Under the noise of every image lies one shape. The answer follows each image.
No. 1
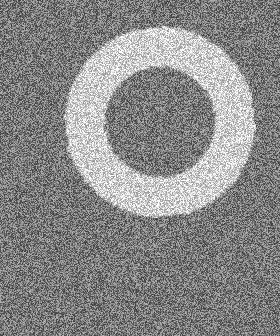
ring
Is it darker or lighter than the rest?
lighter
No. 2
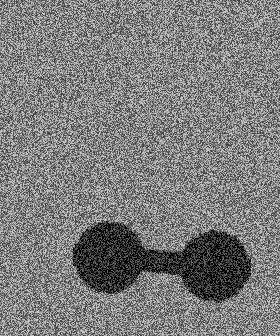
dumbbell
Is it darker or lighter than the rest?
darker
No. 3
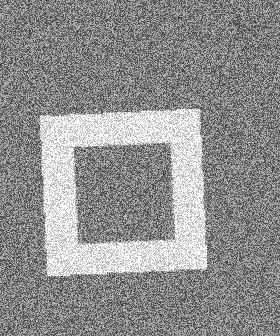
square frame
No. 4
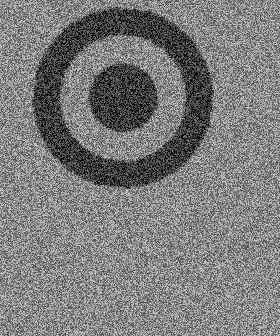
bullseye
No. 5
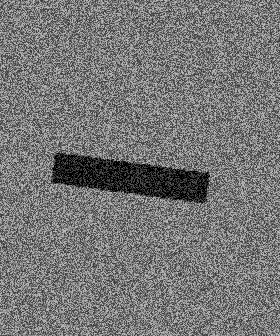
bar
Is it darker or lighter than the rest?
darker
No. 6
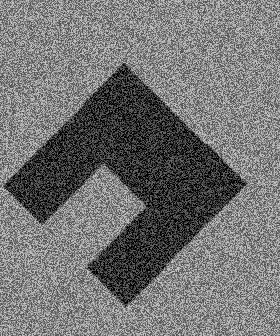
square with a notch
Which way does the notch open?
down and left
